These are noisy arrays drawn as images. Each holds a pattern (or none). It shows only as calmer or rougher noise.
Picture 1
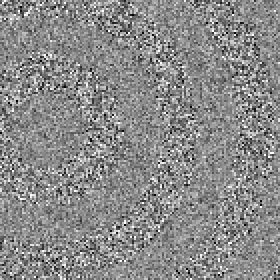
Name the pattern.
rings round one point
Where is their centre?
middle left
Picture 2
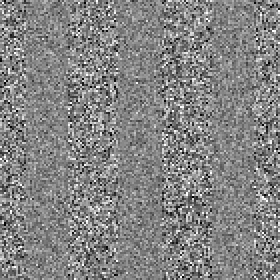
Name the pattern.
vertical stripes
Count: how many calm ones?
3
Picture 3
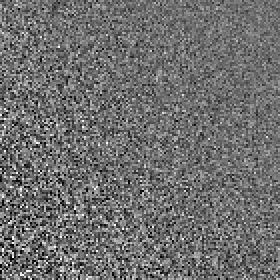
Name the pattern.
a smooth slope
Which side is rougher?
bottom left
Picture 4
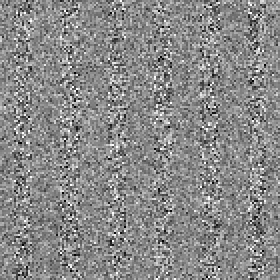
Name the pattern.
vertical stripes
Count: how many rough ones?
6
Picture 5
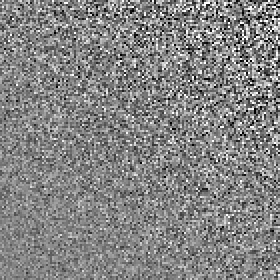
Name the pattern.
a smooth slope
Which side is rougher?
top right
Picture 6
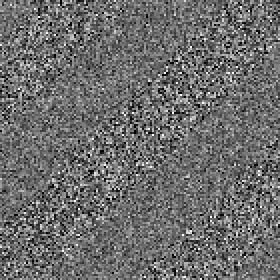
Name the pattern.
diagonal stripes
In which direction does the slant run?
bottom left to top right
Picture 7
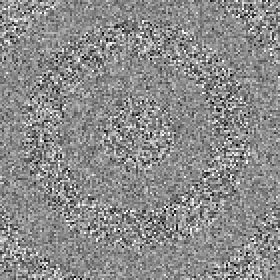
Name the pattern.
rings round one point
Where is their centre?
centre
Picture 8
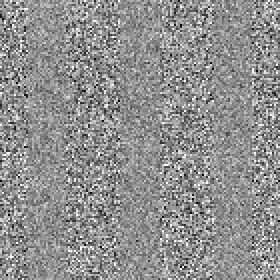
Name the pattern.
vertical stripes
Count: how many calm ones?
3
